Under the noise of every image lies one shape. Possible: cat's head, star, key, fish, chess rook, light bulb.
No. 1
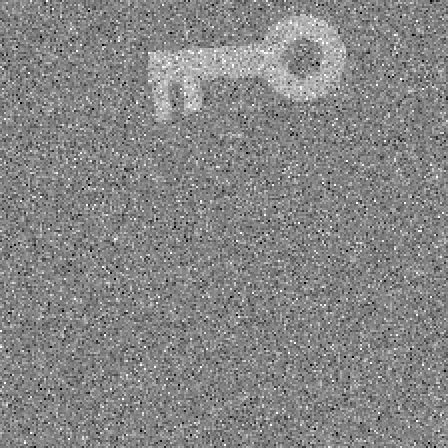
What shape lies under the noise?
key
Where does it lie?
top middle
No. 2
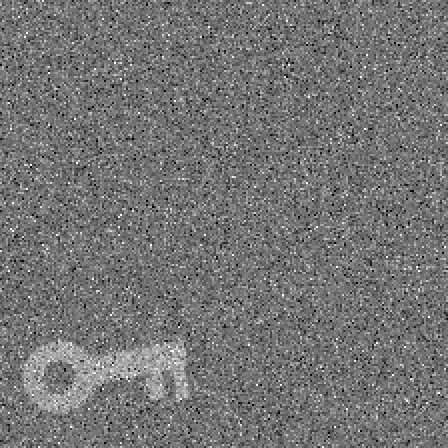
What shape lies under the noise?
key
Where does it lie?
bottom left
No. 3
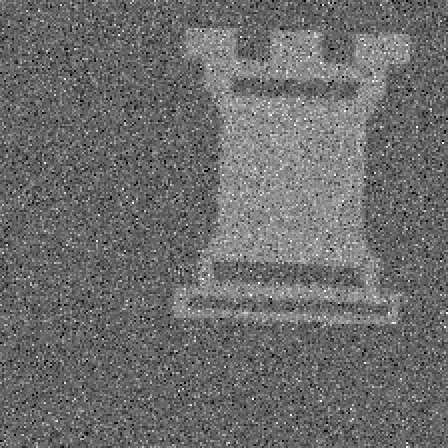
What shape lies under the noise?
chess rook
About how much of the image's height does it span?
two thirds
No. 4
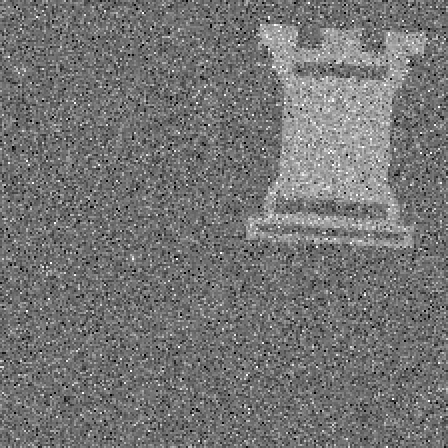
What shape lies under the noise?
chess rook
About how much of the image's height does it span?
half
